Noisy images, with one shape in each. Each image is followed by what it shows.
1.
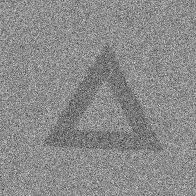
triangle frame
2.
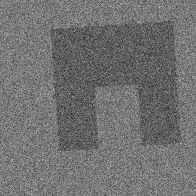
square with a notch
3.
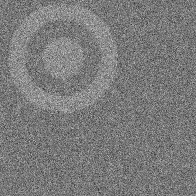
bullseye
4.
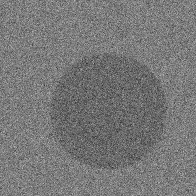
disc
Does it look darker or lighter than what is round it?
darker
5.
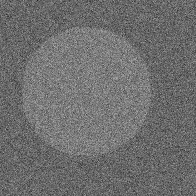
disc
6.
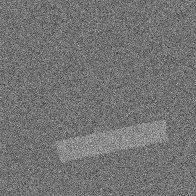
bar
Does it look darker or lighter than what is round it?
lighter
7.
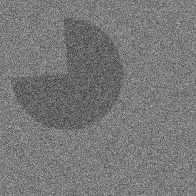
disc with a wedge cut out
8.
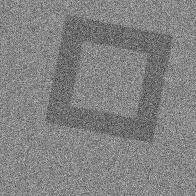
square frame
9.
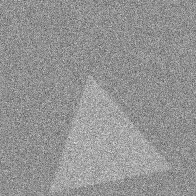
triangle
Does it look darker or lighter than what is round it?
lighter
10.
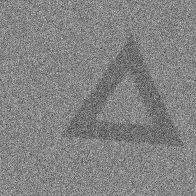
triangle frame
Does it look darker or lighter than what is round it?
darker
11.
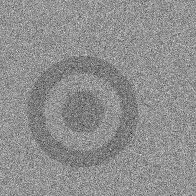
bullseye
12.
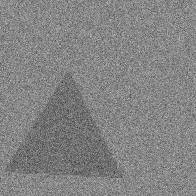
triangle
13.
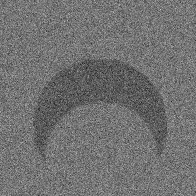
crescent
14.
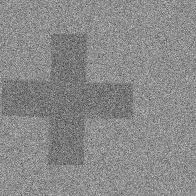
cross
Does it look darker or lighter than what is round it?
darker
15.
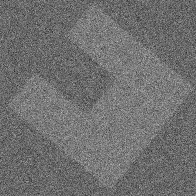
square with a notch
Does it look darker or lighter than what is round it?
lighter
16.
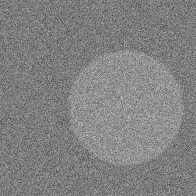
disc
